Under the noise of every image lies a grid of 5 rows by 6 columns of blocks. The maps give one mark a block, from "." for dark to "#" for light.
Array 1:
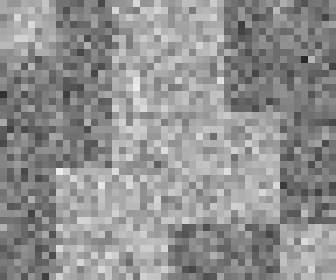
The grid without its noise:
#.##..
..##..
..###.
.####.
.##..#
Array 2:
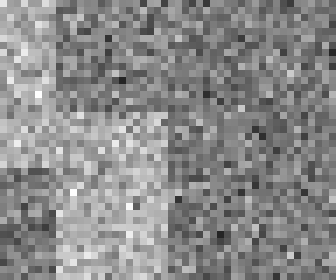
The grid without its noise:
#.....
#.....
###...
.##...
.##...
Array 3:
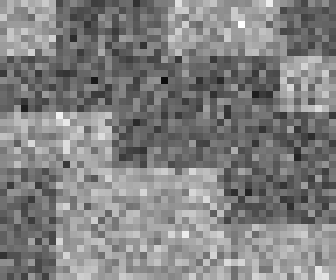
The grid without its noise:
#..##.
.....#
##....
.###..
.#####
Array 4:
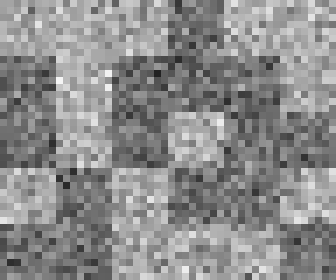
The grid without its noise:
###.##
.#...#
.#.#..
#.#..#
..###.
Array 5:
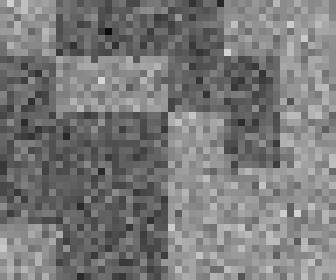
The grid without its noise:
#...##
.##..#
...#.#
...###
#..###
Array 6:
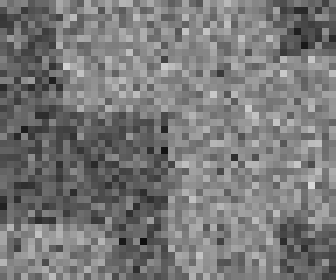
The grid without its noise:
.####.
.#####
...###
...###
##.##.
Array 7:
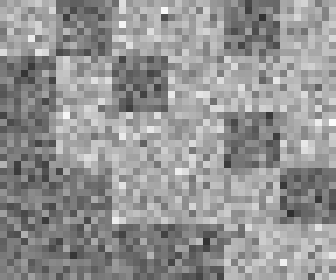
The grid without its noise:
#.##.#
.#.###
.###.#
..###.
....##
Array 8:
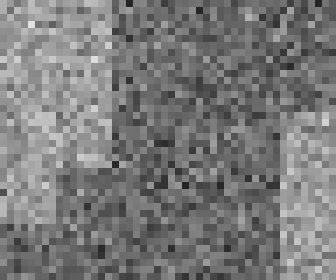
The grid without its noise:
##....
##....
##...#
#....#
.....#
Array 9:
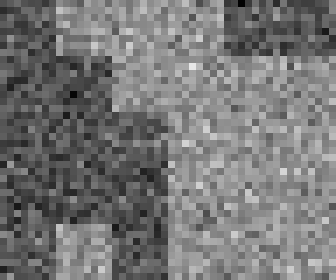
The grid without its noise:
.###..
..####
...###
...###
.#.###
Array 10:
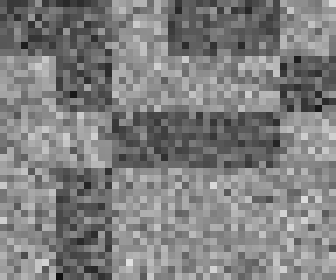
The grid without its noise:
..#..#
#.###.
##...#
#.####
#.####
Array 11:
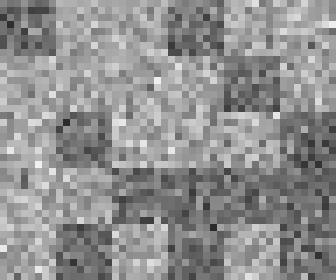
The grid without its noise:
.##.##
####.#
#.###.
##....
#.#.#.
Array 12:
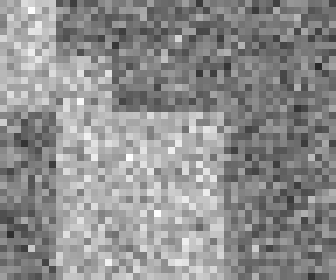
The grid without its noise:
#.....
##....
.###..
.###..
.###..
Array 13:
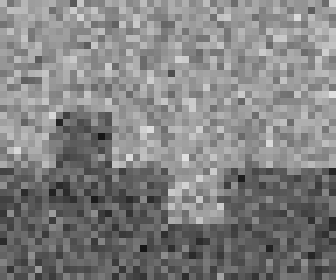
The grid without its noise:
######
######
#.####
...#..
......
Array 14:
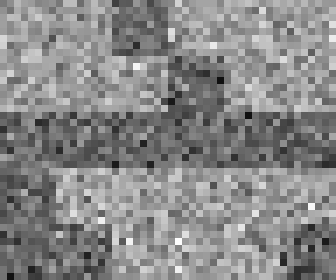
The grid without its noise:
##.###
###.##
......
.#####
..###.
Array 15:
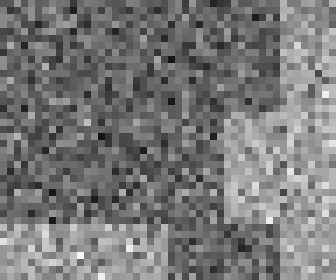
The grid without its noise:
.....#
.....#
....##
....##
###..#
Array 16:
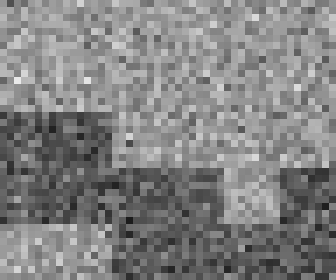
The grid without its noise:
######
######
..####
....#.
##....
